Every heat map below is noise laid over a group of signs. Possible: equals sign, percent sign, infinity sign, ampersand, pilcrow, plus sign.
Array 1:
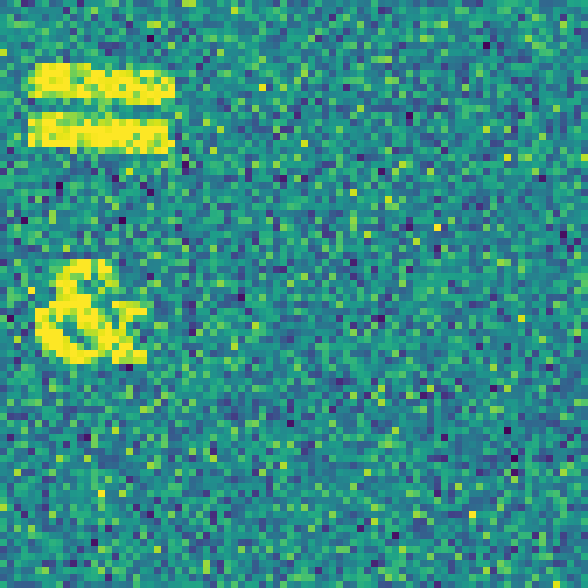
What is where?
top left: equals sign; middle left: ampersand
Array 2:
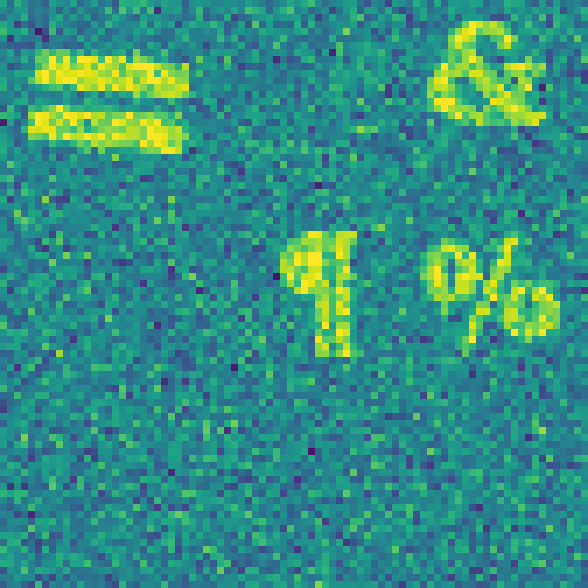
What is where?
top left: equals sign; top right: ampersand; centre: pilcrow; middle right: percent sign
